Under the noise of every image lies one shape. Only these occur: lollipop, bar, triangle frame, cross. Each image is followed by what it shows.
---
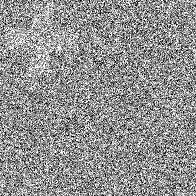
cross
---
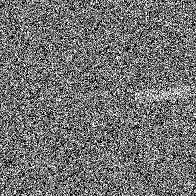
bar
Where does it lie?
middle right
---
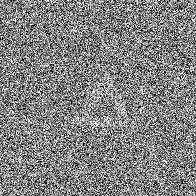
triangle frame
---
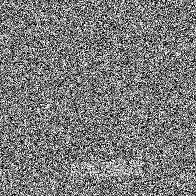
bar
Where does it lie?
bottom middle
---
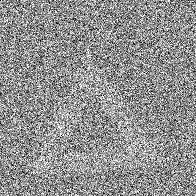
triangle frame
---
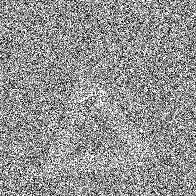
triangle frame
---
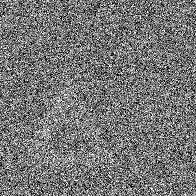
triangle frame
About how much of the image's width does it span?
half
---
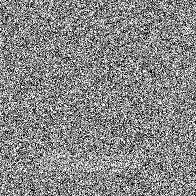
bar
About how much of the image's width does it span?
half
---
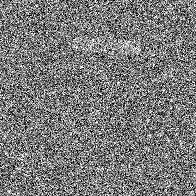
bar
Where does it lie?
top middle
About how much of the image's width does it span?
a third
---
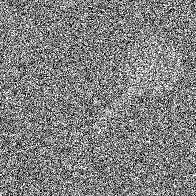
lollipop
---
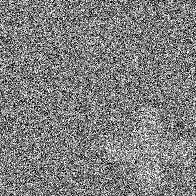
cross
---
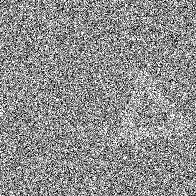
triangle frame
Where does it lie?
middle right
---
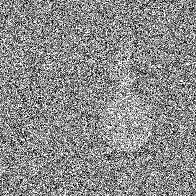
lollipop
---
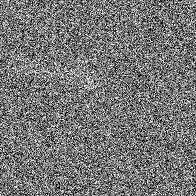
bar
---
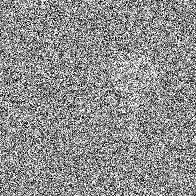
lollipop
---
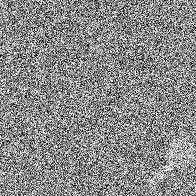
lollipop
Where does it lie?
bottom right
